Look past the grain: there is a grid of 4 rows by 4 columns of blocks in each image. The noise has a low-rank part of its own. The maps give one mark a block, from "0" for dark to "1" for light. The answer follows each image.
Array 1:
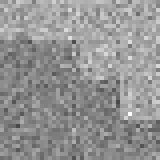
1 1 1 1
0 0 1 1
0 0 0 1
0 0 0 0
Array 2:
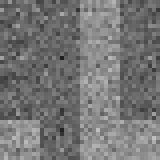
0 0 1 0
0 0 1 0
0 0 1 0
1 0 1 1
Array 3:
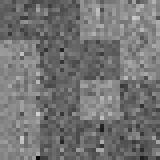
0 0 1 1
1 0 0 1
1 0 1 0
1 0 0 0
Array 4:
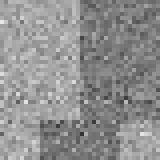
1 1 0 0
1 1 0 0
1 1 0 0
1 0 0 1
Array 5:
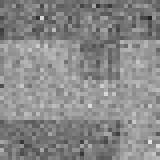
0 0 0 0
1 1 0 1
1 1 1 1
0 0 0 1
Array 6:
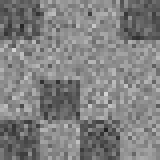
0 1 1 0
1 1 1 1
1 0 1 1
0 1 0 1
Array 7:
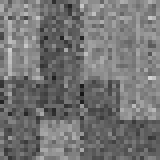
1 0 1 1
1 0 1 1
0 0 0 1
0 1 0 0
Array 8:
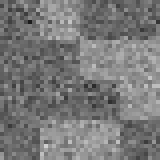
0 1 0 0
0 0 1 1
0 0 0 1
0 1 1 0
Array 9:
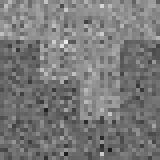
1 1 1 1
0 1 1 0
0 0 1 0
0 0 0 0
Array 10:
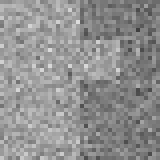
1 1 0 0
1 1 1 0
1 1 0 0
1 1 0 0
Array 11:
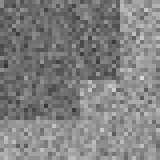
0 0 0 1
0 0 0 1
0 0 1 1
1 1 1 1
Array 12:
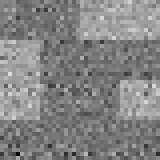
0 0 1 1
1 0 0 0
1 0 0 1
0 0 0 0
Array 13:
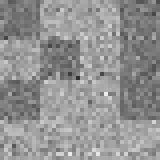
0 1 1 0
1 0 1 0
0 1 1 0
1 1 1 1
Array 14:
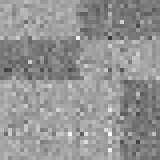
1 1 0 0
0 0 1 1
1 1 1 0
1 1 1 0
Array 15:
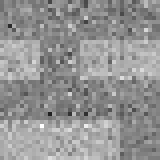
0 0 0 0
1 0 1 1
0 0 0 0
1 1 1 0
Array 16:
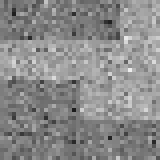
0 0 0 1
1 1 1 1
0 0 1 1
0 0 0 0
